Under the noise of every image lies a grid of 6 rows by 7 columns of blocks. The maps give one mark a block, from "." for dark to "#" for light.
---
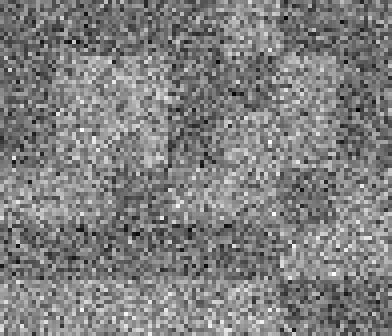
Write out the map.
. . . . # . .
. # # . . # .
. # # . # # .
# # . # # . #
. . . . . # #
# # # # # . .
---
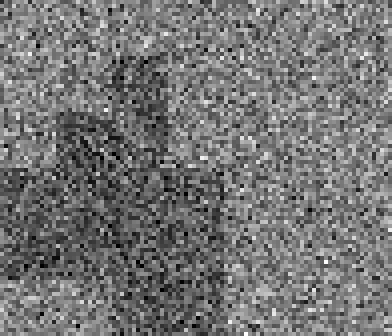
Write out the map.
# # # # # # #
# # . # # # #
# . . # # # #
. . . . # # #
. . . . # # #
# # . . # # #
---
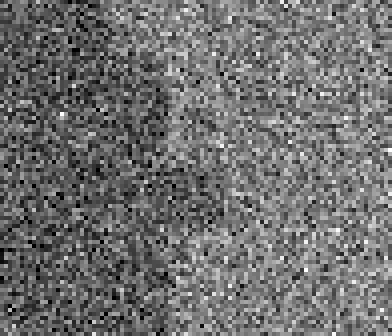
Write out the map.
. . # # # # #
. . . # # # #
. . . # # # #
. . . . # # #
. . . # # # #
. . . # # # #
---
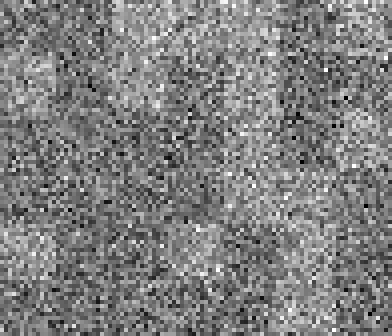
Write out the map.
. . # # # . #
# . # . # . .
. . . . # . #
. . . . # # .
# . . # . # .
. . . . . # .
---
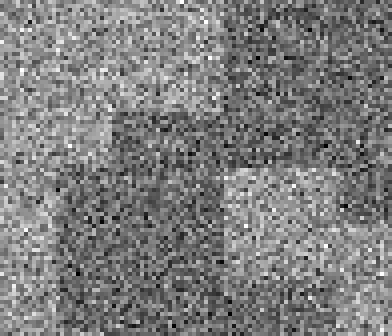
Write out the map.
# # # # . . .
# # # # . . .
# # . . . . .
# . . . # # .
# . . . # # #
# . . . . . #
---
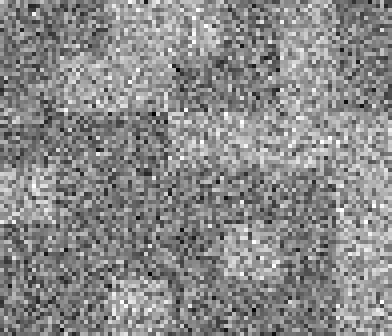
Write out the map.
. . # # . # .
. # # . . # .
. . . # # # #
# . . . . . #
. . . . # . #
. . # . . . #
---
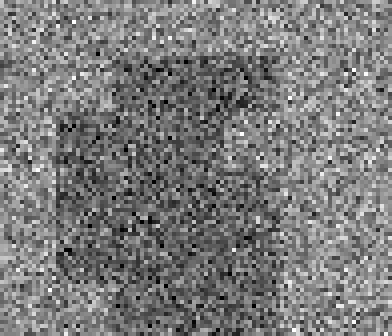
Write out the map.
# # # # # # #
# # . . . # #
# . . . # # #
# . . . . # #
# . . . . # #
# # . . . # #
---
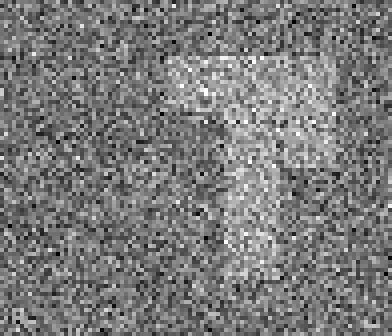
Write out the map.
. . . . . . .
. . . # # # .
. . . . # # .
. . . . # . .
. . . . # . .
. . . . . . .
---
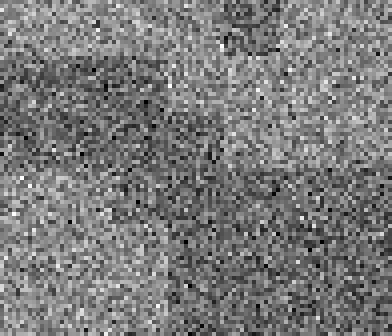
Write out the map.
# # # # . # #
. . . # # # #
. . . . # # #
# # . . . . .
# # # . . . .
# # # . . . .
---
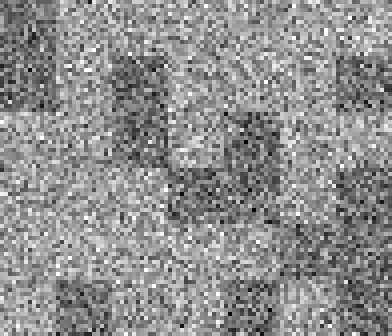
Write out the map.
. # # # # # #
. # . # # # .
# # . # . # #
# # # . . # .
# # # # # . .
# . # # . # .
